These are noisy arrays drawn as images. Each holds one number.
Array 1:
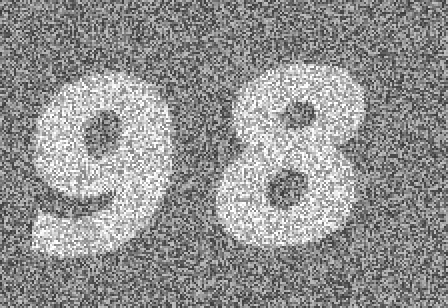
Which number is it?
98
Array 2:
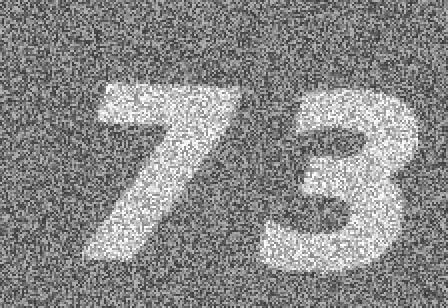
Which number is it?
73
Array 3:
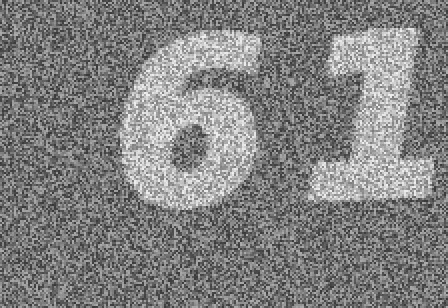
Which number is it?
61
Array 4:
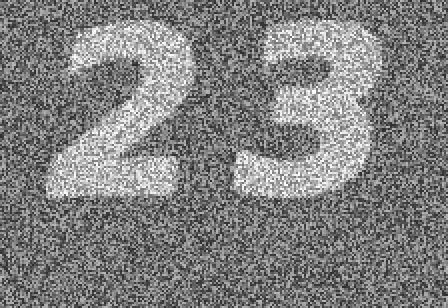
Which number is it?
23
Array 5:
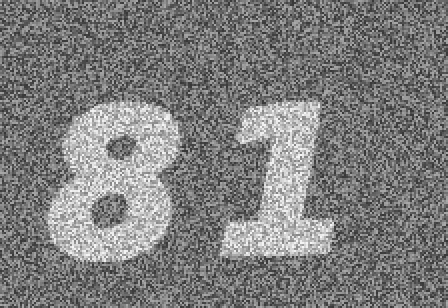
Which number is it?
81
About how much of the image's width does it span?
two thirds
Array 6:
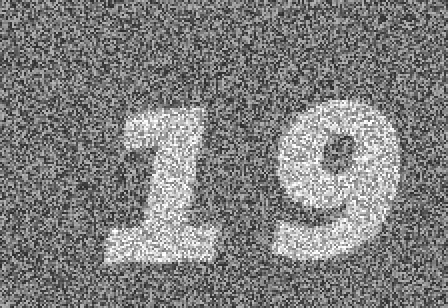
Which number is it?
19
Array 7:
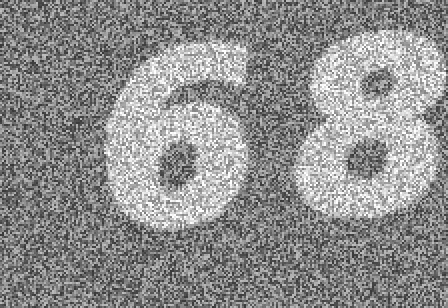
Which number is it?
68
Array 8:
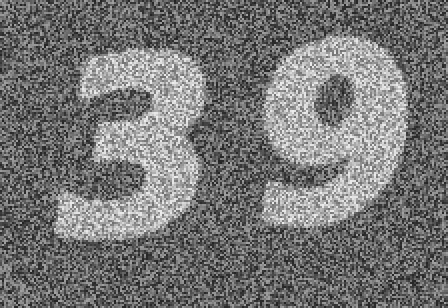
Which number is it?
39
